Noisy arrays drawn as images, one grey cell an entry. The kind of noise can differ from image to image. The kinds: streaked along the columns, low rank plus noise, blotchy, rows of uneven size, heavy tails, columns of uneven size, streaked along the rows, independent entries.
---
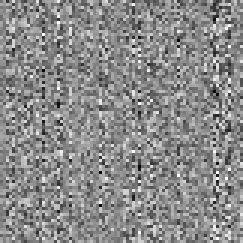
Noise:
columns of uneven size
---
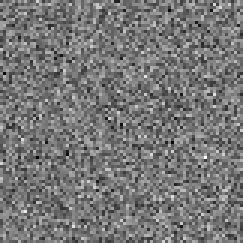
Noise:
independent entries
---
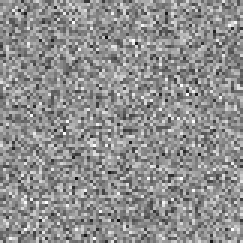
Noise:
independent entries
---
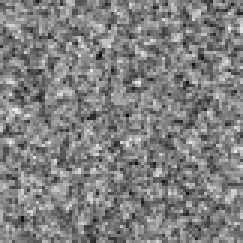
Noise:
blotchy
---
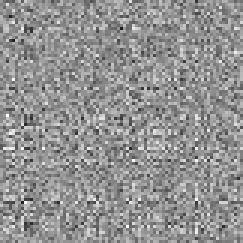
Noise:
low rank plus noise
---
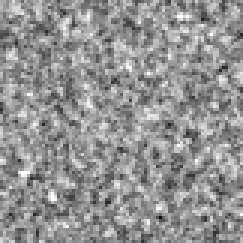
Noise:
blotchy
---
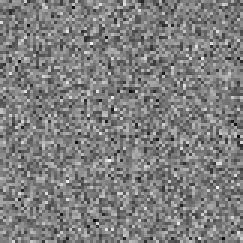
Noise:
independent entries
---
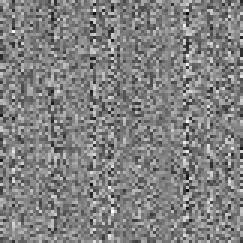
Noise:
columns of uneven size
